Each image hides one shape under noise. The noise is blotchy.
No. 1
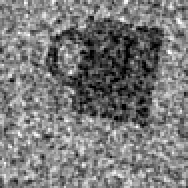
dark cup
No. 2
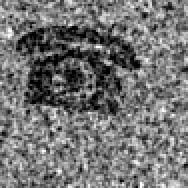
dark telephone
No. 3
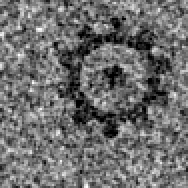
dark gear
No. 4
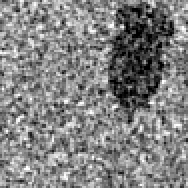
dark footprint
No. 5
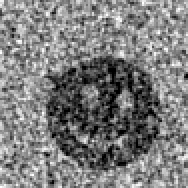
dark smiling face
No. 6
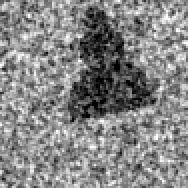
dark chess pawn
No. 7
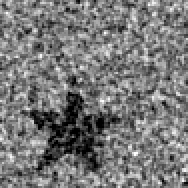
dark star
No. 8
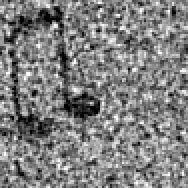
dark pair of musical notes
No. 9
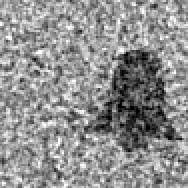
dark bell
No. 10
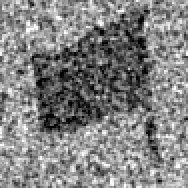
dark flag
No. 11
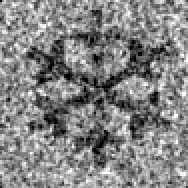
dark snowflake
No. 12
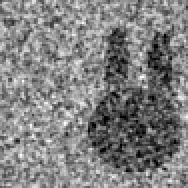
dark rabbit's head
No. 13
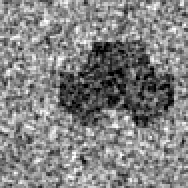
dark car
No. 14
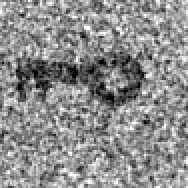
dark key
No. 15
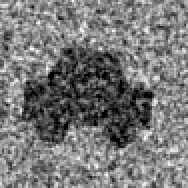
dark car
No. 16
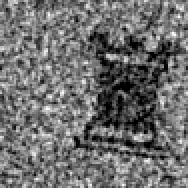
dark chess rook
